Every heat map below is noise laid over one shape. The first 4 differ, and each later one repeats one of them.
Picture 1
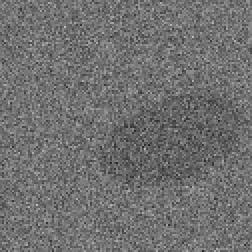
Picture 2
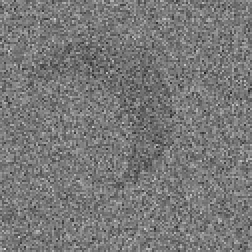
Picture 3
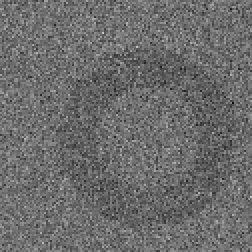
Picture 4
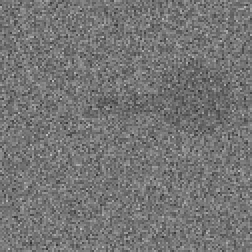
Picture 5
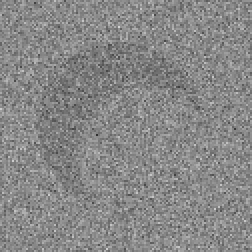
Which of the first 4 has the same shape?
2
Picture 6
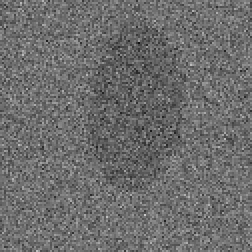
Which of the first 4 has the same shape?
1
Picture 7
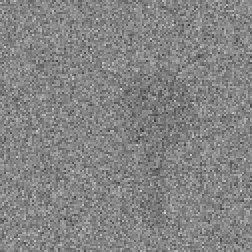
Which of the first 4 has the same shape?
4
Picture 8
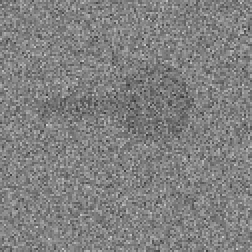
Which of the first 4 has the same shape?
4
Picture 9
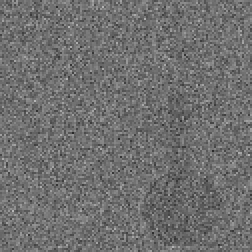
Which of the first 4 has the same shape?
4
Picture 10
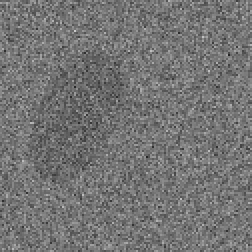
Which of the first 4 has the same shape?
1
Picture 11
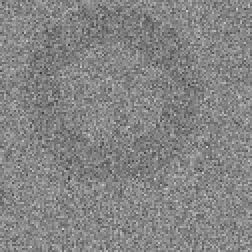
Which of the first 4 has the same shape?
3
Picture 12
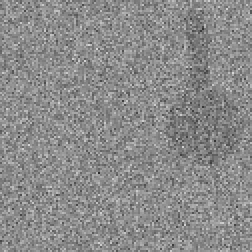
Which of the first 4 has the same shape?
4
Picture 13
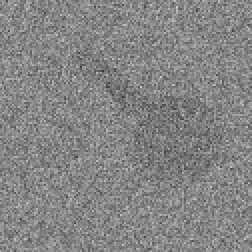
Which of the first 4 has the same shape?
4
